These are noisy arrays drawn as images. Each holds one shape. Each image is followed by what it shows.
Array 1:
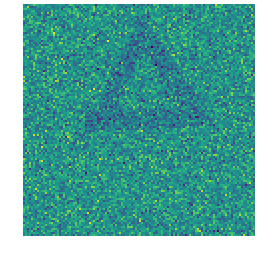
triangle frame
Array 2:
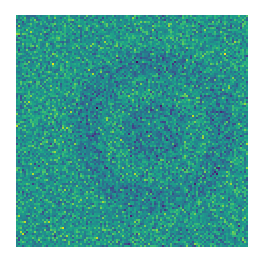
bullseye
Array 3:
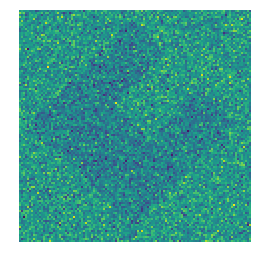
square with a notch
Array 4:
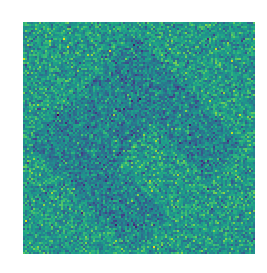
square with a notch
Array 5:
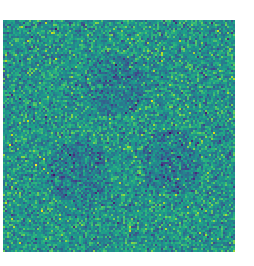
three dots
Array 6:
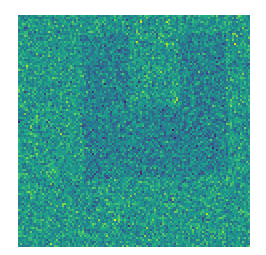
square with a notch
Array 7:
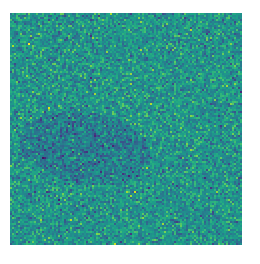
ellipse
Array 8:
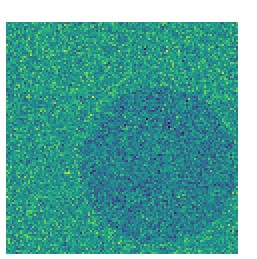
disc
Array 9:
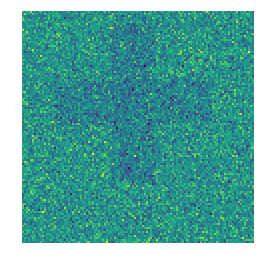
cross
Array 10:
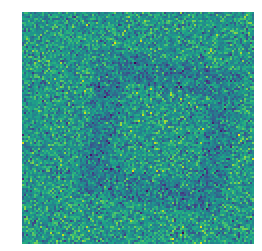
square frame
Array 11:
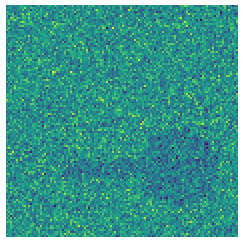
lollipop
